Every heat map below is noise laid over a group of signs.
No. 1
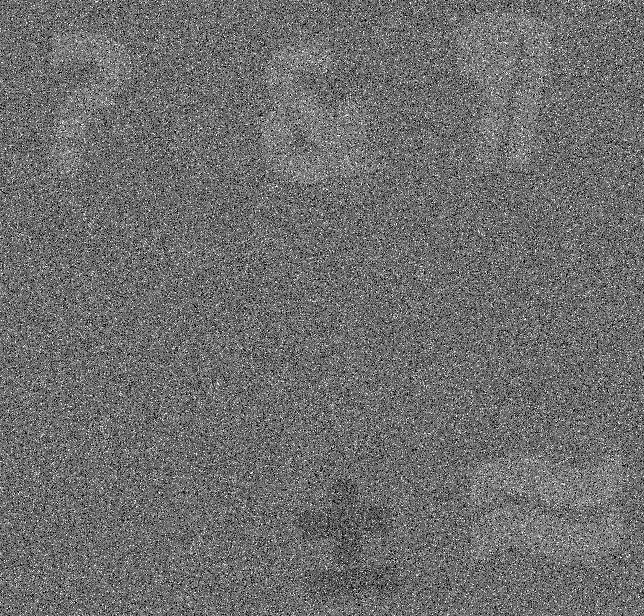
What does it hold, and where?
top left: light question mark; top middle: light ampersand; top right: light pilcrow; bottom middle: dark plus-minus sign; bottom right: light approximately sign
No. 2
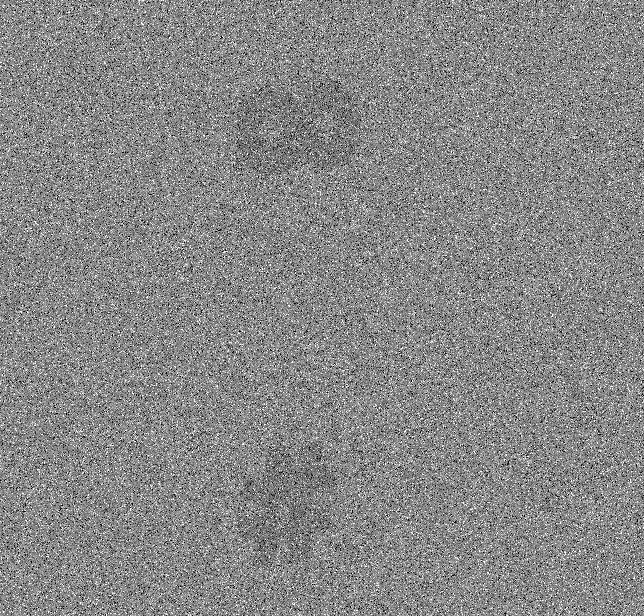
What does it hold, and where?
top middle: dark infinity sign; bottom middle: dark hash sign
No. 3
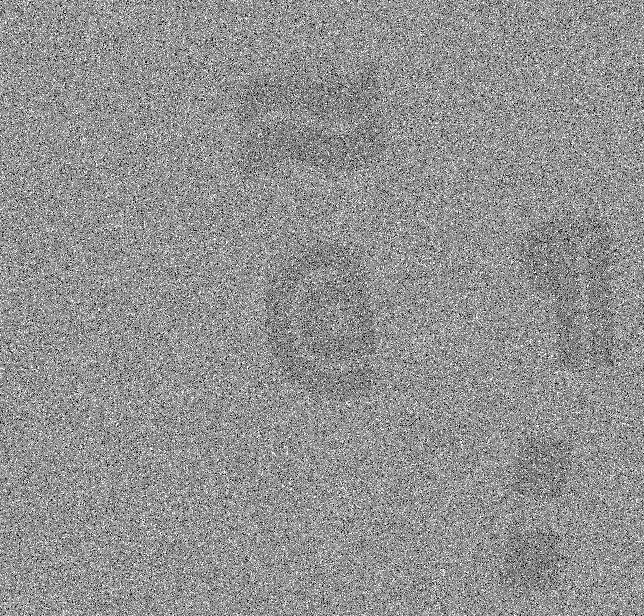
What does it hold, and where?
top middle: dark approximately sign; centre: dark at sign; middle right: dark pilcrow; bottom right: dark colon
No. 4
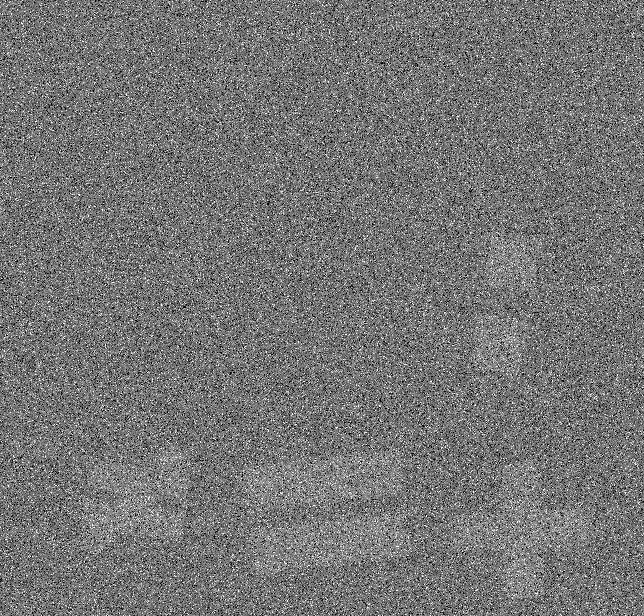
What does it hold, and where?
middle right: light colon; bottom left: light not-equal sign; bottom middle: light equals sign; bottom right: light plus sign
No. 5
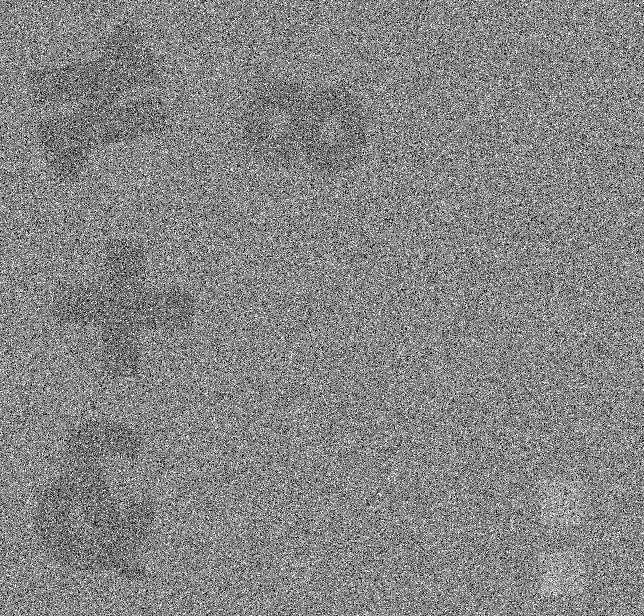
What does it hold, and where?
top left: dark not-equal sign; top middle: dark infinity sign; middle left: dark plus sign; bottom left: dark ampersand; bottom right: light colon
